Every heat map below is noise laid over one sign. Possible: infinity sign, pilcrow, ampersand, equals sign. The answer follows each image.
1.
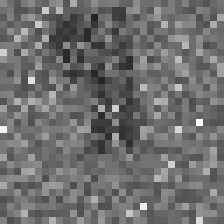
pilcrow
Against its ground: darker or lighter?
darker
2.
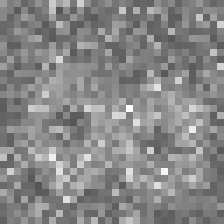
infinity sign
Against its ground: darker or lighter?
lighter
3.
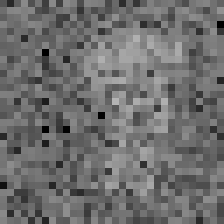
pilcrow
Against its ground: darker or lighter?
lighter
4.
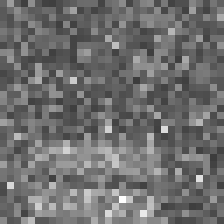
equals sign
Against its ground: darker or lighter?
lighter
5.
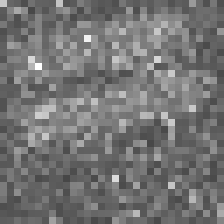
equals sign
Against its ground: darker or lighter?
lighter
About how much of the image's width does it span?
nearly all
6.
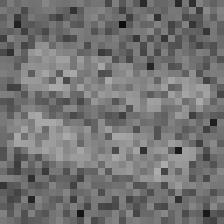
equals sign
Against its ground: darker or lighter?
lighter
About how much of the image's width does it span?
nearly all
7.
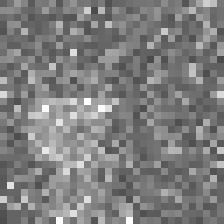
pilcrow
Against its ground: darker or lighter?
lighter
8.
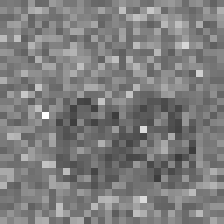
infinity sign
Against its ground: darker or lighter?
darker
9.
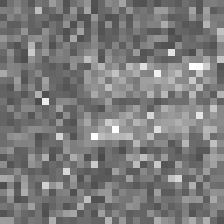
equals sign
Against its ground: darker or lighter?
lighter
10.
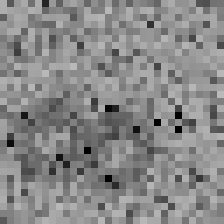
infinity sign
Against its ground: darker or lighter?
darker
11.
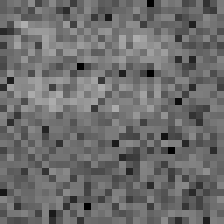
equals sign
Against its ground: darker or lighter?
lighter
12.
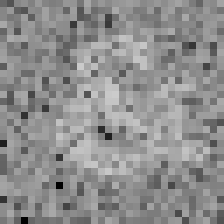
ampersand
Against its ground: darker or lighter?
lighter
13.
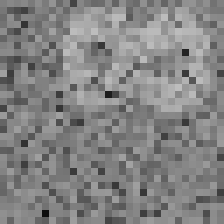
infinity sign
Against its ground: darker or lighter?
lighter
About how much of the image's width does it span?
two thirds
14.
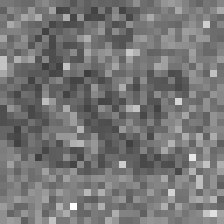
ampersand
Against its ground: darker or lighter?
darker
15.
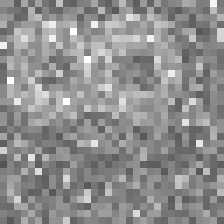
infinity sign
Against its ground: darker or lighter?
lighter
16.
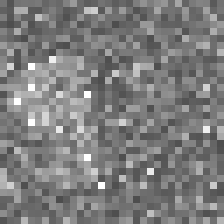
pilcrow
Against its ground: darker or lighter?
lighter
